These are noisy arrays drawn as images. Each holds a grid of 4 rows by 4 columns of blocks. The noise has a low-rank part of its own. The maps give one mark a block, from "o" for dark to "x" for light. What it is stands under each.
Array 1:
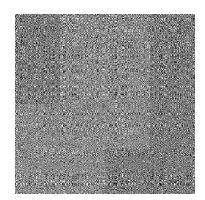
oxxo
oxxo
xxxo
xxoo
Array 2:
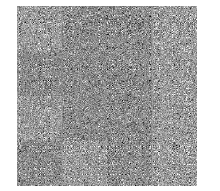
xoox
ooox
xoox
oxox
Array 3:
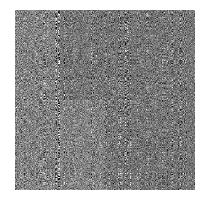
xooo
xooo
xxoo
xxoo
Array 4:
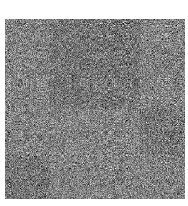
xoox
xoox
xxxo
oxxx
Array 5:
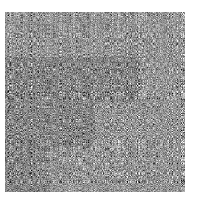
xxxx
ooox
ooxx
oxxx
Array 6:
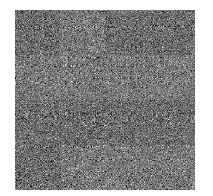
oxoo
xxxx
oooo
oxxx
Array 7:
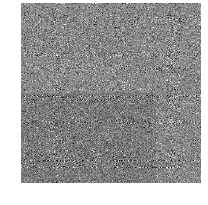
xxxx
xxxx
ooox
ooox
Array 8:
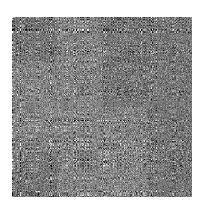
oxoo
xxoo
xxxo
oxxo
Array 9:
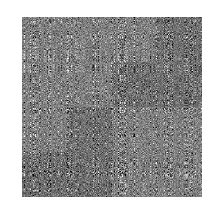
xxxo
xxoo
xoxx
ooxx
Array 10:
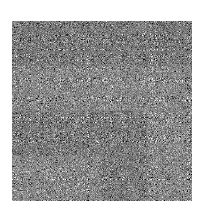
oooo
xxxx
ooox
xxox
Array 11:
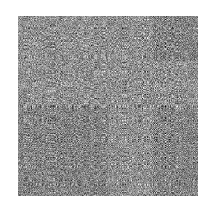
xxxo
xxxx
ooxo
ooxo
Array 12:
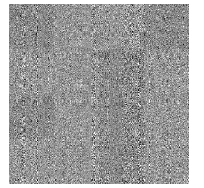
oxxo
xxox
oxox
xxox
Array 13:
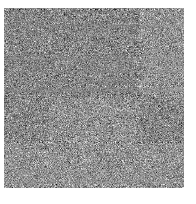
ooox
ooox
oxxo
xxxx
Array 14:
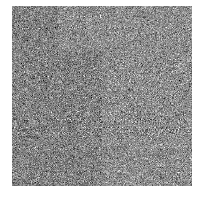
oxxx
ooxx
ooxx
ooxx
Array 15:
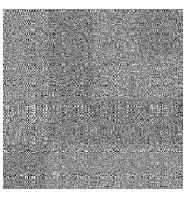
xoxo
xoxx
xooo
oxxx
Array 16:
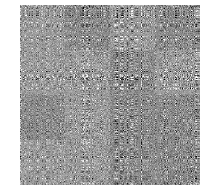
xoxo
xxox
oxoo
xxoo
